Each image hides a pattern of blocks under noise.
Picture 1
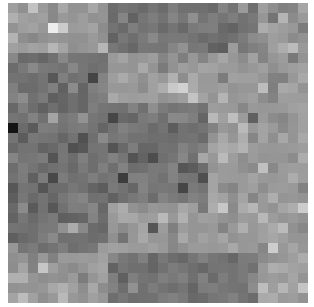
top and bottom mirror each other
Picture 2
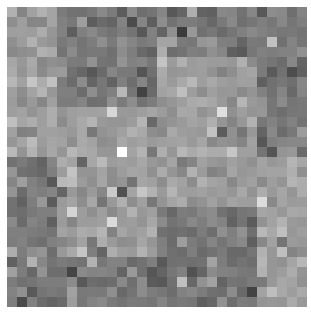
the same after a half turn
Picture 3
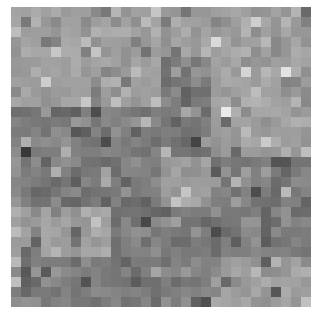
no symmetry
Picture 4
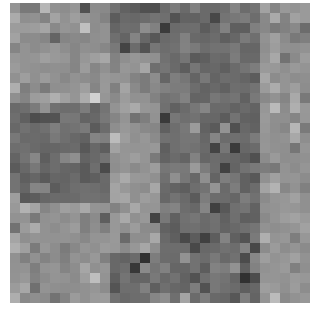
top and bottom mirror each other
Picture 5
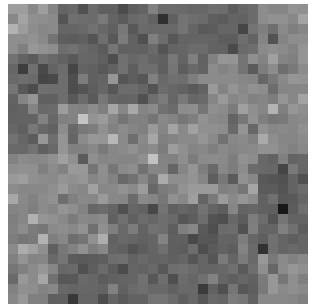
the same after a half turn
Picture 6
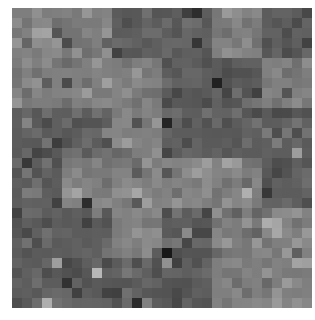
mirrored about the diagonal from the bottom left
